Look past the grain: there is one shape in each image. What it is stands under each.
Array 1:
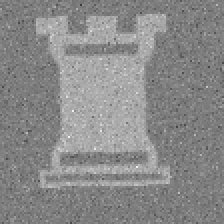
chess rook
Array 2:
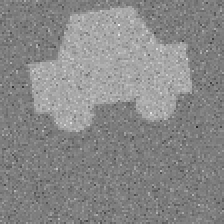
car
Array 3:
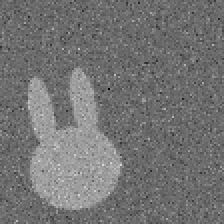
rabbit's head
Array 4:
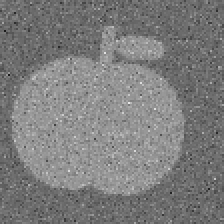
apple
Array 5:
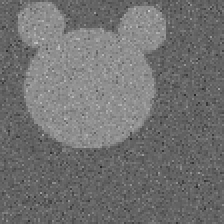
bear's head
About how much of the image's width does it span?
two thirds
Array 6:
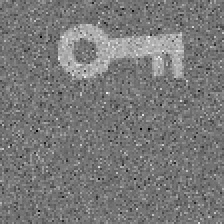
key
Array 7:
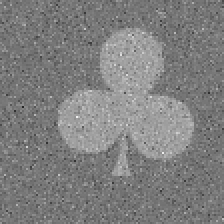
club
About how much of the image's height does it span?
two thirds
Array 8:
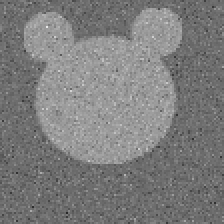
bear's head
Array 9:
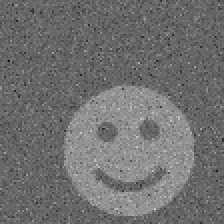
smiling face
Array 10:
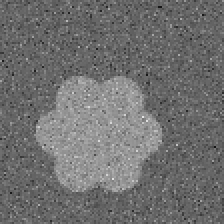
flower
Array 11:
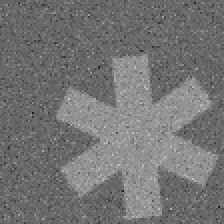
asterisk
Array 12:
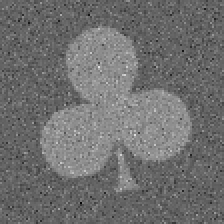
club
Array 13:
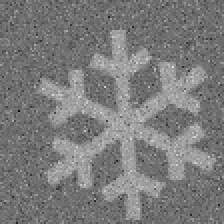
snowflake
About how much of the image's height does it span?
nearly all
